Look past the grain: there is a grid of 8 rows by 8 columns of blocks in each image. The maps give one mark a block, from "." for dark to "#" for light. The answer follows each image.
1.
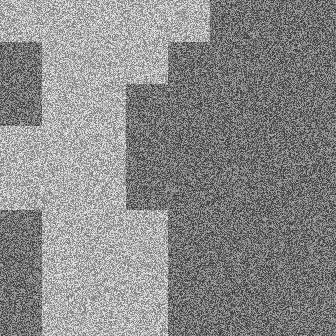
# # # # # . . .
. # # # . . . .
. # # . . . . .
# # # . . . . .
# # # . . . . .
. # # # . . . .
. # # # . . . .
. # # # . . . .
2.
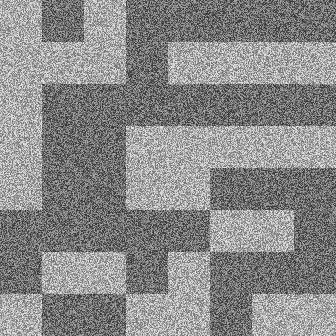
# . # . . . . .
# # # . # # # #
# . . . . . . .
# . . # # # # #
# . . # # . . .
. . . . . # # .
. # # . # . . .
# . . # # . # #
